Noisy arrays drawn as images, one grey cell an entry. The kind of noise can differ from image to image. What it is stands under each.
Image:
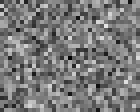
independent entries
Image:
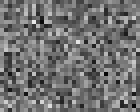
low rank plus noise
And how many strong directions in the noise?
five to eight
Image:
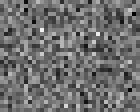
low rank plus noise
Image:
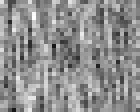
streaked along the columns
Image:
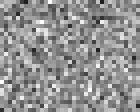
independent entries
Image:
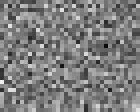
low rank plus noise
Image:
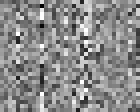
columns of uneven size
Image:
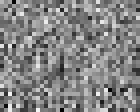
low rank plus noise
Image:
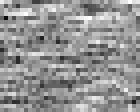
streaked along the rows
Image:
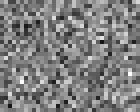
low rank plus noise
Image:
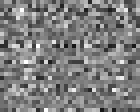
rows of uneven size
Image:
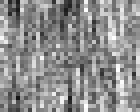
streaked along the columns
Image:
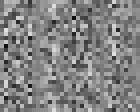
columns of uneven size
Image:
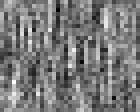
streaked along the columns
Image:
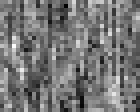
streaked along the columns
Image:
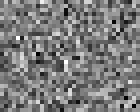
low rank plus noise
